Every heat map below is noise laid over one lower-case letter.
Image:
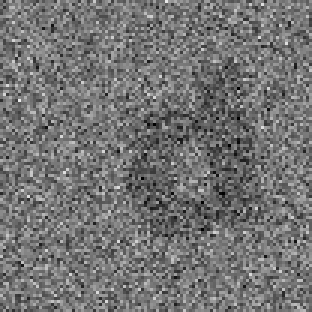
d
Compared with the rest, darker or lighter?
darker
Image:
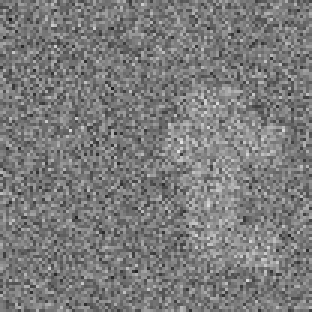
t
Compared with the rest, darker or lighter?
lighter
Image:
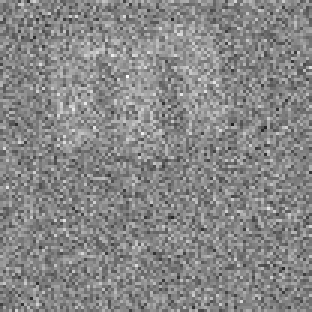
m
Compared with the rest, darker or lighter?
lighter
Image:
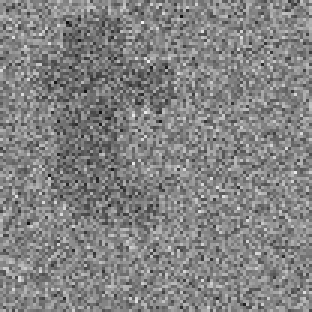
t
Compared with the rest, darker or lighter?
darker
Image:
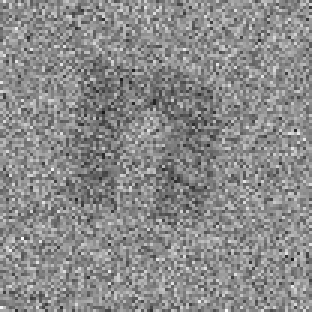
n
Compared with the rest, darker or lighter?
darker
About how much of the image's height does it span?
half
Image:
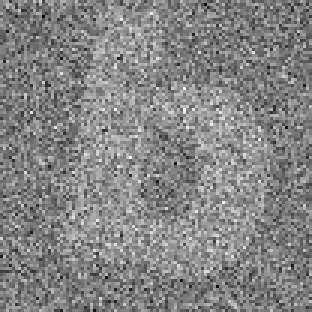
b
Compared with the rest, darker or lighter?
lighter
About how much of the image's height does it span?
nearly all
